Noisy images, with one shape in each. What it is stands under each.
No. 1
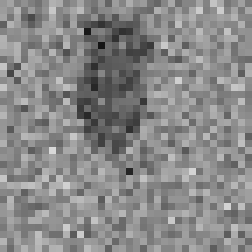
footprint
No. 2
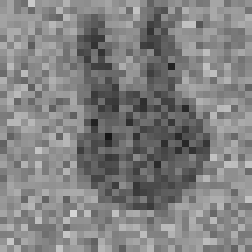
rabbit's head
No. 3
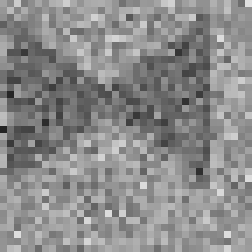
bow tie
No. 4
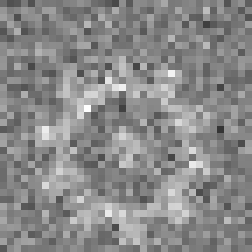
gear
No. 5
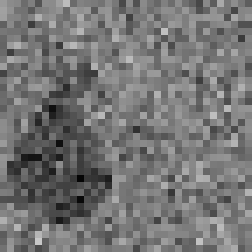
pear
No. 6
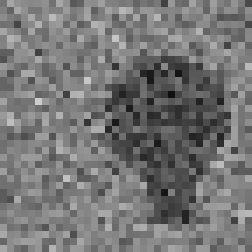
light bulb
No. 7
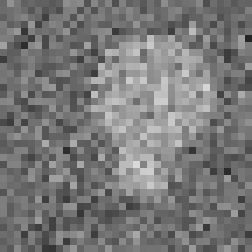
light bulb
